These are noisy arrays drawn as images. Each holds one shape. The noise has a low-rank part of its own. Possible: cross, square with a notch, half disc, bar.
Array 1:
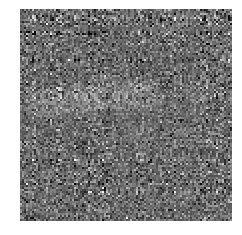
bar
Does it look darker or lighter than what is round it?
lighter
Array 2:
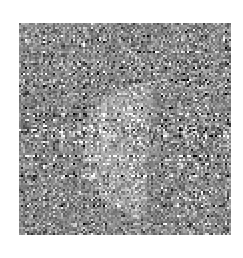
half disc
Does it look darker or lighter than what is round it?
lighter
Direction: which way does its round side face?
left
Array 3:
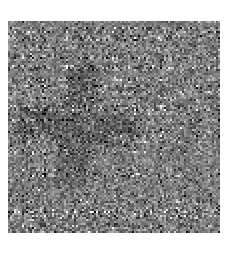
cross
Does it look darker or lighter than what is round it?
darker
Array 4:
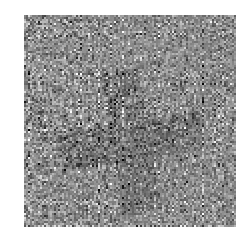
cross
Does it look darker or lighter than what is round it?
darker
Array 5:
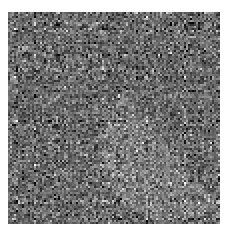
half disc
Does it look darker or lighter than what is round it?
lighter
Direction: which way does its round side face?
down and left
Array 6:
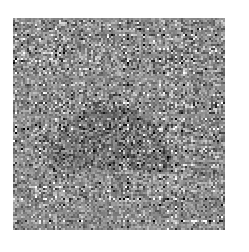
half disc
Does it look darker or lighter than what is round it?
darker
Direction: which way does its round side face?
up
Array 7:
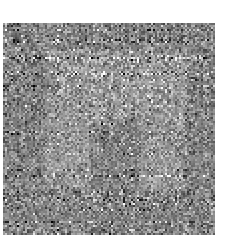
square with a notch
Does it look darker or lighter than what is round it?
lighter
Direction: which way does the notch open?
down
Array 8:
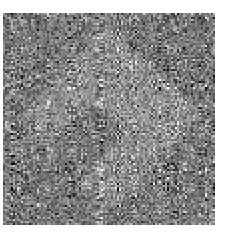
square with a notch
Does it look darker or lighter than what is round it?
lighter
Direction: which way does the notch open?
down and left
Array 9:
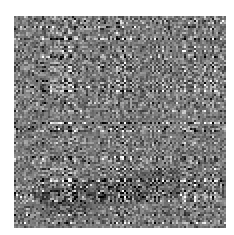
bar
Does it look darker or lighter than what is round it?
darker
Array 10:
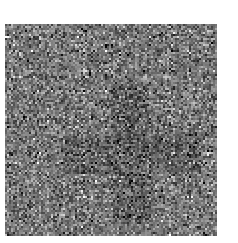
cross
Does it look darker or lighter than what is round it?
darker
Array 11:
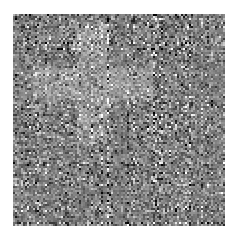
cross
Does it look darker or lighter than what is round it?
lighter
